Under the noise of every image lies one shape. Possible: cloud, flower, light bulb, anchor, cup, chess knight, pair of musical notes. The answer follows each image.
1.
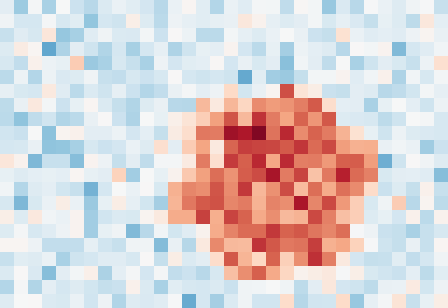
flower
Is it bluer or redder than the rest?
redder
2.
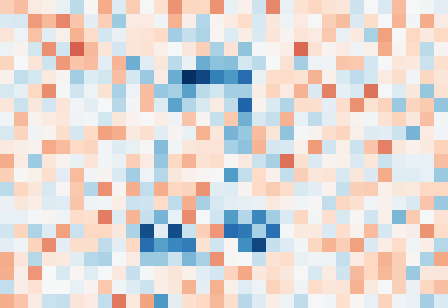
pair of musical notes
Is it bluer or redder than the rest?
bluer
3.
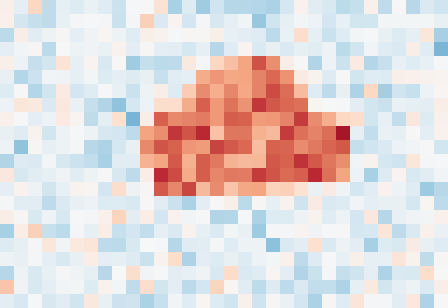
cloud
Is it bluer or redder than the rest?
redder
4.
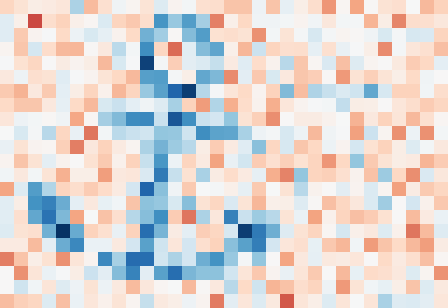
anchor
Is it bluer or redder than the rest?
bluer
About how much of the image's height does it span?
nearly all
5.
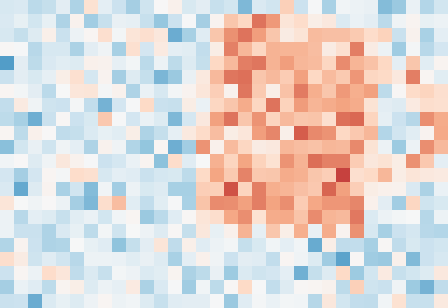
cup
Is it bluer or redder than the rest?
redder
